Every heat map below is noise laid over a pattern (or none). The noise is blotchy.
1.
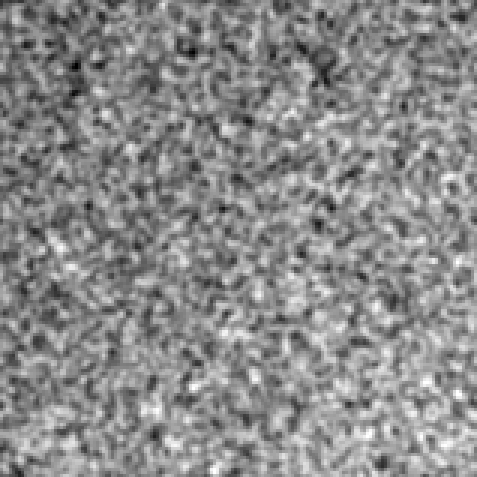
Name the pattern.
a smooth slope
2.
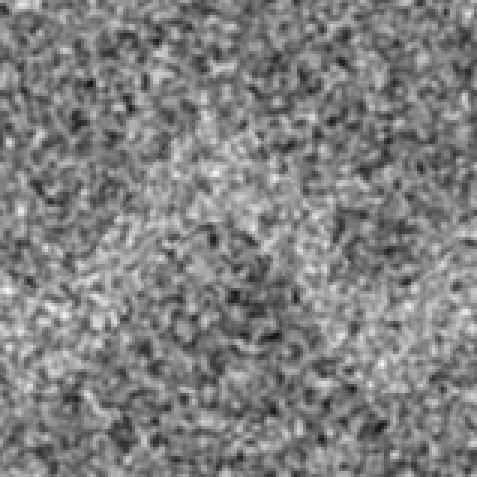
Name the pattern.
a wavy band
